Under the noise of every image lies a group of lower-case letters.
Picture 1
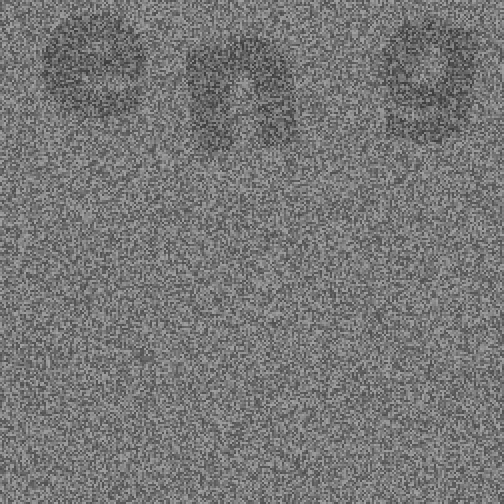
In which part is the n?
top middle
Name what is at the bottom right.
nothing
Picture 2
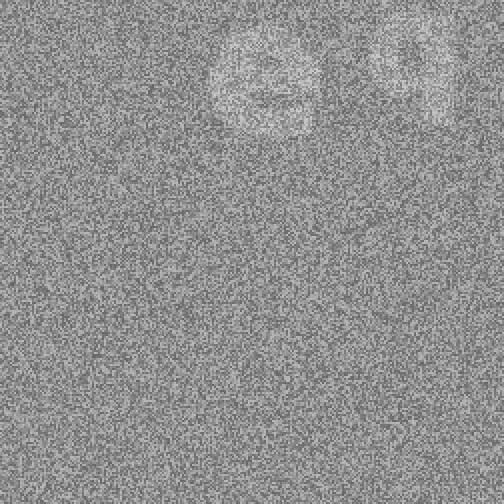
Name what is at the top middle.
e
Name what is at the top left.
nothing
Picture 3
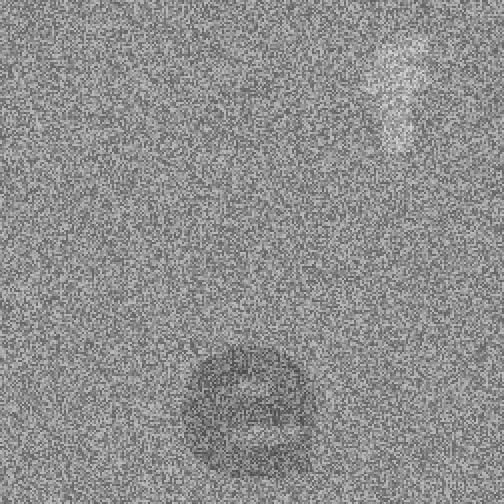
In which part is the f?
top right
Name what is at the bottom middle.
e
